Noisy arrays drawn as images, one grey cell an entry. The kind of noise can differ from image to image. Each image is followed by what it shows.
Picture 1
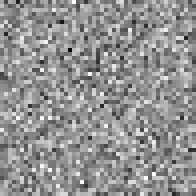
independent entries
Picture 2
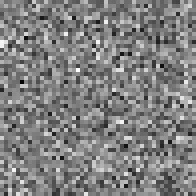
independent entries
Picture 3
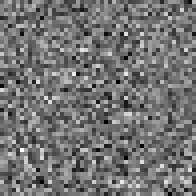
low rank plus noise
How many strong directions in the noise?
five to eight
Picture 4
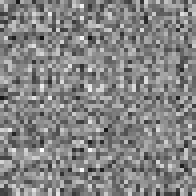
low rank plus noise
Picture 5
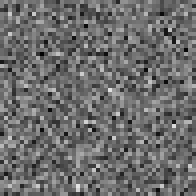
independent entries
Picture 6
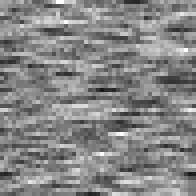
streaked along the rows
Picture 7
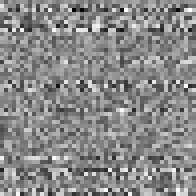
rows of uneven size
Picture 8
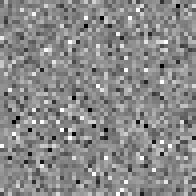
heavy tails
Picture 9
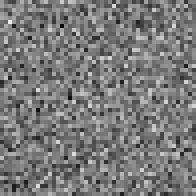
independent entries
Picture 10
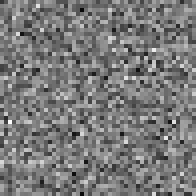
independent entries
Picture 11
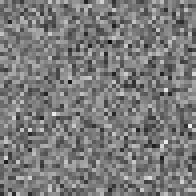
independent entries
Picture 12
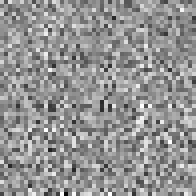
low rank plus noise
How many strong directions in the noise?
three or four
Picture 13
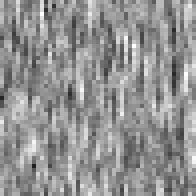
streaked along the columns
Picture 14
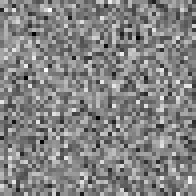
independent entries
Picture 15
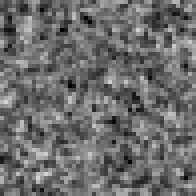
blotchy
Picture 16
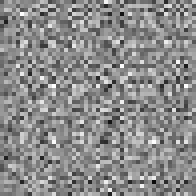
low rank plus noise
